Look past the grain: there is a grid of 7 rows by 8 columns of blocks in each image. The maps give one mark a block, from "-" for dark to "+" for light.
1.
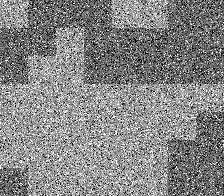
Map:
+ - - - + + - -
- - + - - - - -
- + + - - - - -
+ + + + + + + +
+ + + + + + + -
+ + + + + + - -
- + + + + + - -
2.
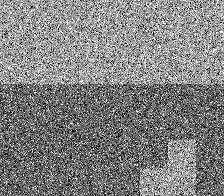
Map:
+ + + + + + + +
+ + + + + + + +
+ + + + + + + +
- - - - - - - -
- - - - - - - -
- - - - - - + -
- - - - - + + -
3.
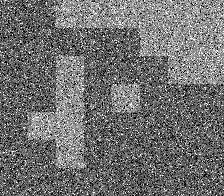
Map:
- - + + + + + +
- - - - - + + +
- - + - - - + +
- - + - + - - -
- + + - - - - -
- - + - - - - -
- - - - - - - -
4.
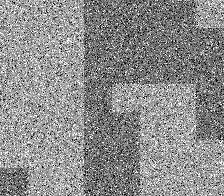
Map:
+ + + - - - - +
+ + + - - - - -
+ + + - - - - -
+ + + - + + + -
+ + + - - + + -
+ + + - - + + +
- + + - - + + +
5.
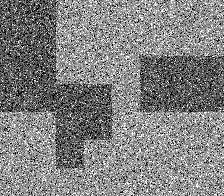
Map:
- - + + + + + +
- - + + + + + +
- - + + + - - -
- - - - + - - -
+ + - - + + + +
+ + - + + + + +
+ + + + + + + +
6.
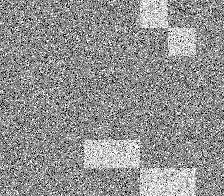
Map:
- - - - - + - -
- - - - - - + -
- - - - - - - -
- - - - - - - -
- - - - - - - -
- - - + + - - -
- - - - - + + -
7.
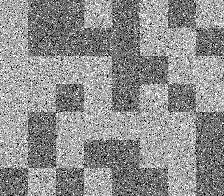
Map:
+ - - + - + - +
+ - - - - + + -
+ + + + - - + +
+ + - + - + - +
+ - + + + + + -
+ - + - - + + -
- + - + - - + -
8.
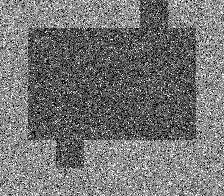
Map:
+ + + + + - + +
+ - - - - - - +
+ - - - - - - +
+ - - - - - - +
+ - - - - - - +
+ + - + + + + +
+ + + + + + + +
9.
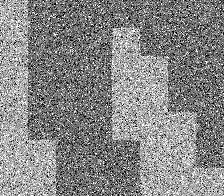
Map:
+ - - - - - - -
+ - - - + - - -
+ - - - + + - -
+ - - - + + - -
+ - - - + + + -
+ + - - - + + -
+ + - - - + + +
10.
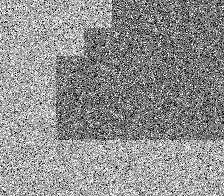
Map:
+ + + + - - - -
+ + + - - - - -
+ + - - - - - -
+ + - - - - - -
+ + - - - - - -
+ + + + + + + +
+ + + + + + + +
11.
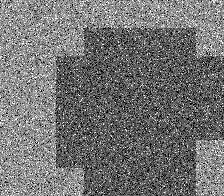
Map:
+ + + + + + + +
+ + + - - - - +
+ + - - - - - -
+ + - - - - - -
+ + - - - - - -
+ + - - - - - +
+ + + - - - - +
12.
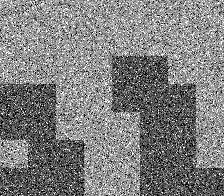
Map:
+ + + + + + + +
+ + + + + + + +
+ + + + - - + +
- - + + - - - +
- - + + + - - +
+ - - + + - - +
- - - + + - - -
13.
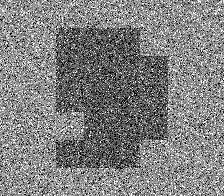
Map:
+ + + + + + + +
+ + - - - + + +
+ + - - - - + +
+ + - - - - + +
+ + + - - - + +
+ + - - - + + +
+ + + + + + + +
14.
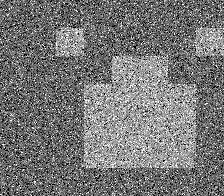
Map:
- - - - - - - -
- - + - - - - +
- - - - + + - -
- - - + + + + -
- - - + + + + -
- - - + + + + -
- - - - - - - -
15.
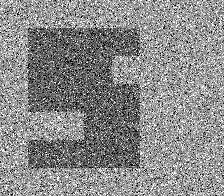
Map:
+ + + + + + + +
+ - - - - + + +
+ - - - + + + +
+ - - - - + + +
+ + + - - + + +
+ - - - - + + +
+ + + + + + + +
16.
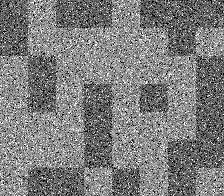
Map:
- + - - + - - -
- + + + + + - +
+ - + + + + + -
+ - + - + - + -
+ + + - + + + -
+ + + - + + - -
+ - - + - + - +
